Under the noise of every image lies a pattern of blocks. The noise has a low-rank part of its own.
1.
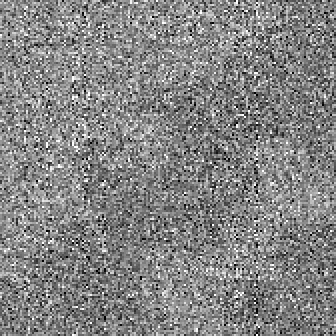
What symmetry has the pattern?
mirrored about the diagonal from the top left
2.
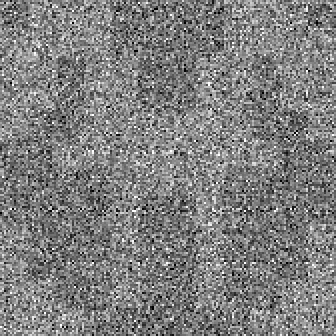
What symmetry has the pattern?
left and right mirror each other
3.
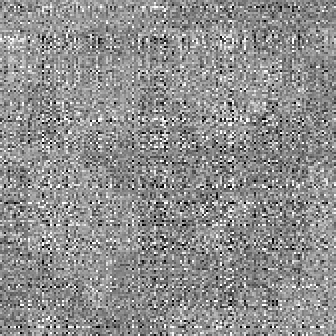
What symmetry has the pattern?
mirrored about the diagonal from the top left
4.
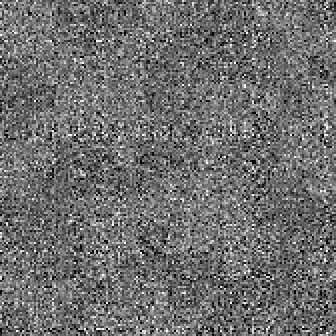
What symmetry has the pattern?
mirrored about the diagonal from the top left
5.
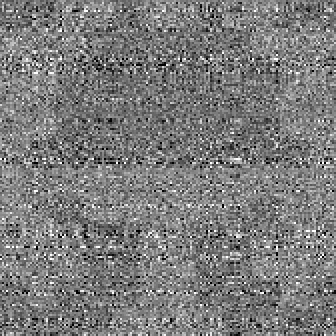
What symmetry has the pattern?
left and right mirror each other
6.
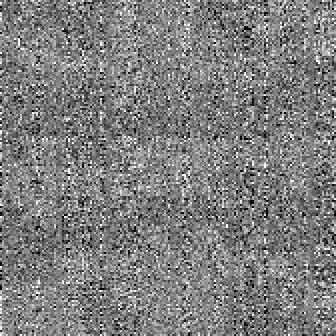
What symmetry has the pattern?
the same after a half turn
